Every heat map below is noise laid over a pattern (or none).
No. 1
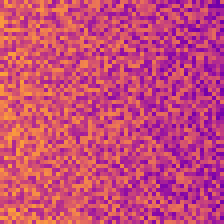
a smooth slope
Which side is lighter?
left
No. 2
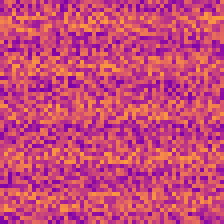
horizontal stripes
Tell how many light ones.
5
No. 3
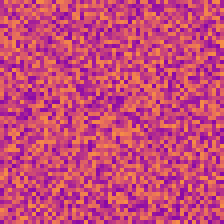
only noise
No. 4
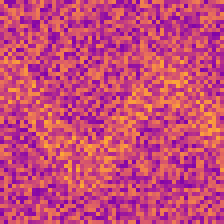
a wavy band
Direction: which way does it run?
left to right
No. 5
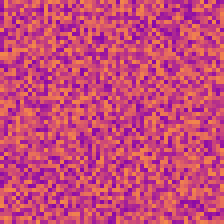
only noise
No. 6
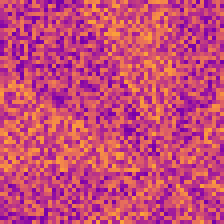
spokes from one point
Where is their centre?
bottom right
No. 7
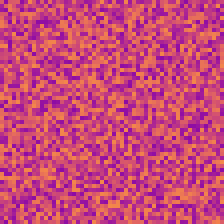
only noise
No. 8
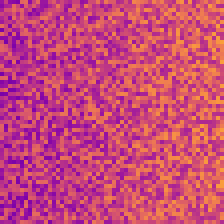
a smooth slope
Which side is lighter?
right
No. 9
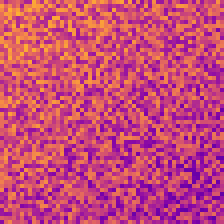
a smooth slope
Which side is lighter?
top left
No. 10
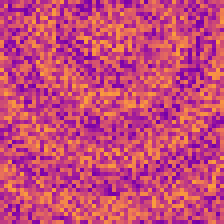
rings round one point
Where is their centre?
top middle
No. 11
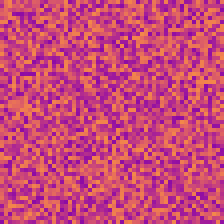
only noise
